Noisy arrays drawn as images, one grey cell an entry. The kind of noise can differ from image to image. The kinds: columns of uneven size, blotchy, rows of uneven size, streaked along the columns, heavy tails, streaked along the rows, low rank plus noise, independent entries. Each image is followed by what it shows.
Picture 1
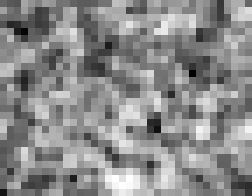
blotchy
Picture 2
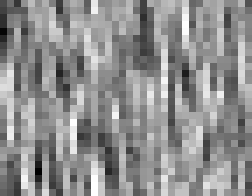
streaked along the columns
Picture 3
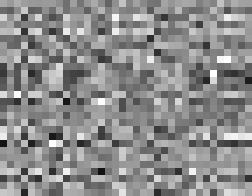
low rank plus noise
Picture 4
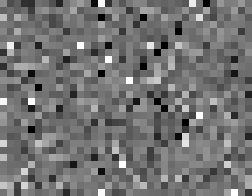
heavy tails
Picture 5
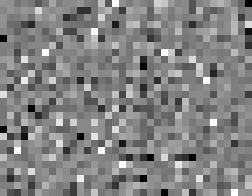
heavy tails
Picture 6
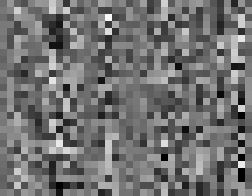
columns of uneven size
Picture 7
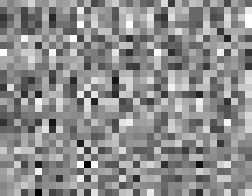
low rank plus noise
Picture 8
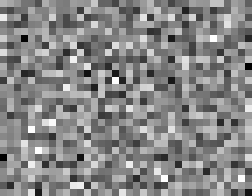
independent entries
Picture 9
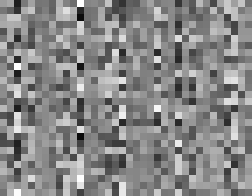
columns of uneven size
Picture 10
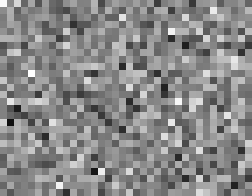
independent entries
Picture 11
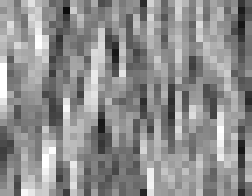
streaked along the columns
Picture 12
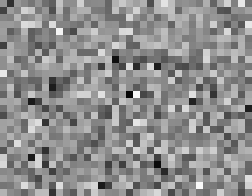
low rank plus noise
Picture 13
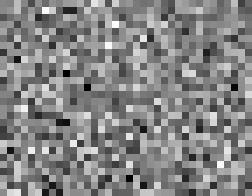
independent entries
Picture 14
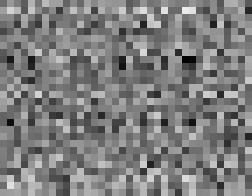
low rank plus noise
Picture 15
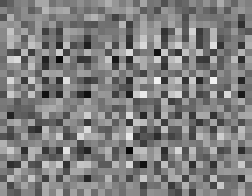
low rank plus noise
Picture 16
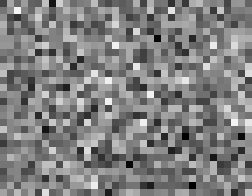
independent entries
